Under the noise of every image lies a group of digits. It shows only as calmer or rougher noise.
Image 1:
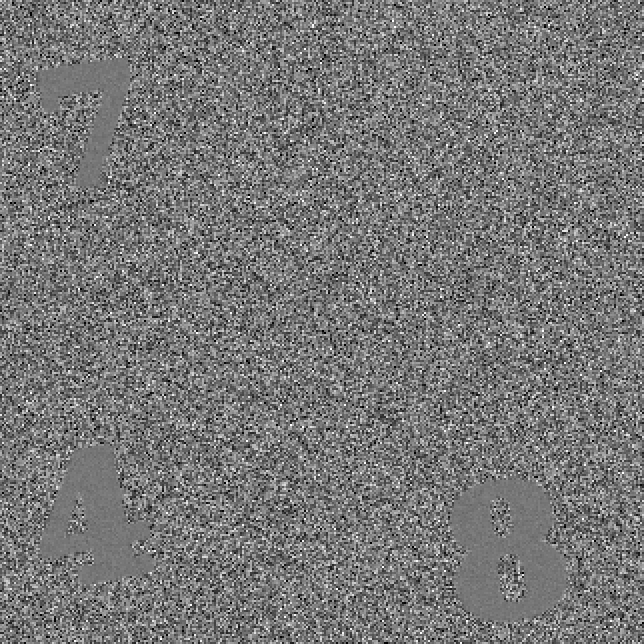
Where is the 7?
top left
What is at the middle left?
nothing
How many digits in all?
3
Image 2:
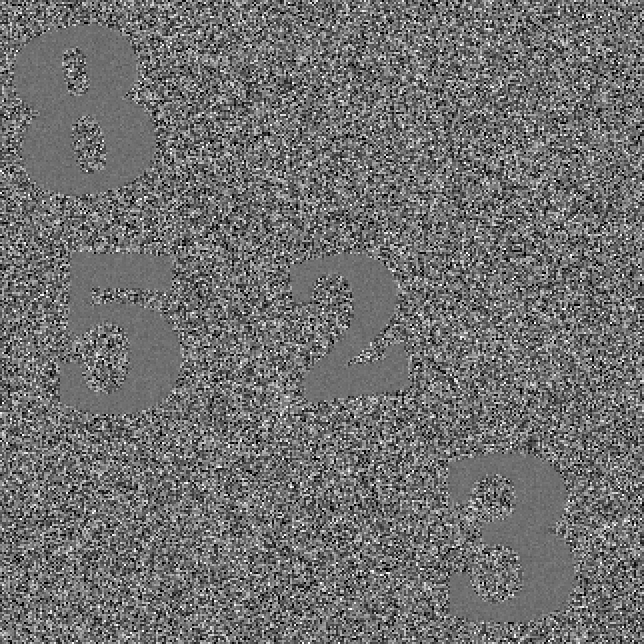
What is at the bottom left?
nothing
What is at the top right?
nothing
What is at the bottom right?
3
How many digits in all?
4
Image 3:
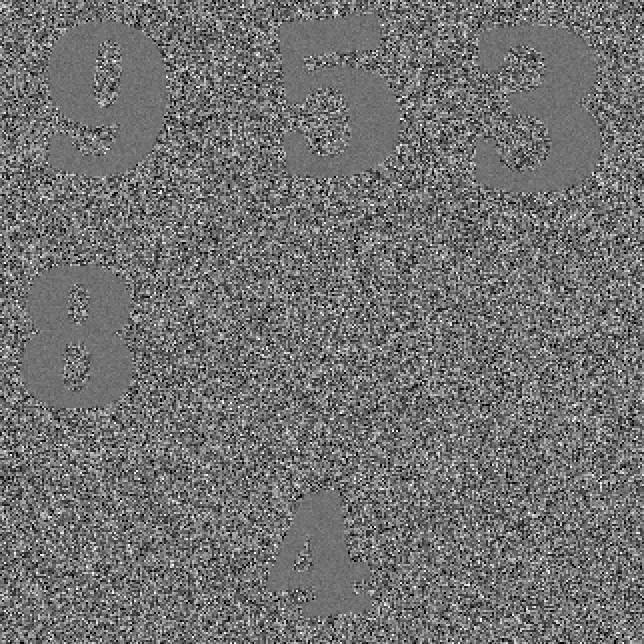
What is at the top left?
9
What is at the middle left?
8
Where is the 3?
top right
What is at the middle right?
nothing
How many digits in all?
5
